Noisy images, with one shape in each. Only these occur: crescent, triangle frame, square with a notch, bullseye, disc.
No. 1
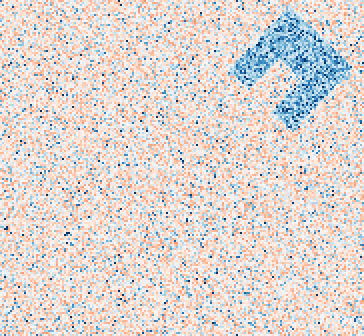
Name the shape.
square with a notch
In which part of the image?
top right
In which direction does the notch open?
down and left
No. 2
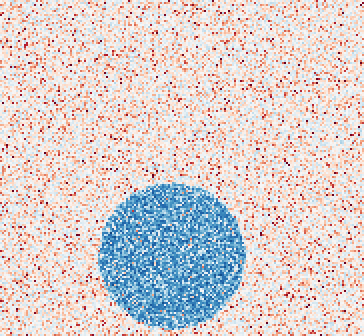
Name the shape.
disc
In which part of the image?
bottom middle
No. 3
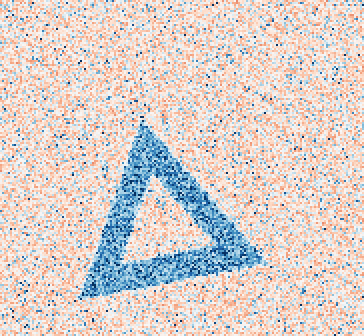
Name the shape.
triangle frame
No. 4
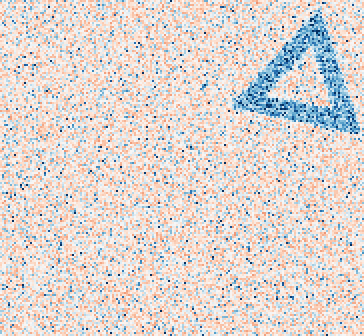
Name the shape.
triangle frame
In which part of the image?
top right
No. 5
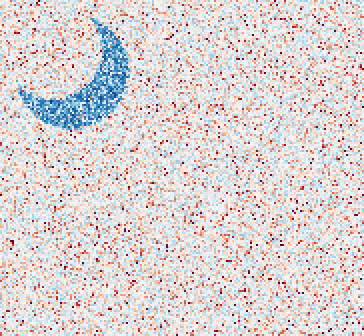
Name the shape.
crescent
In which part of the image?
top left
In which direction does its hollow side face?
up and left
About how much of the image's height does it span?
a third
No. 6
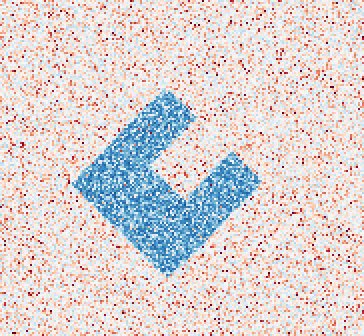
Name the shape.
square with a notch
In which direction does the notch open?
up and right
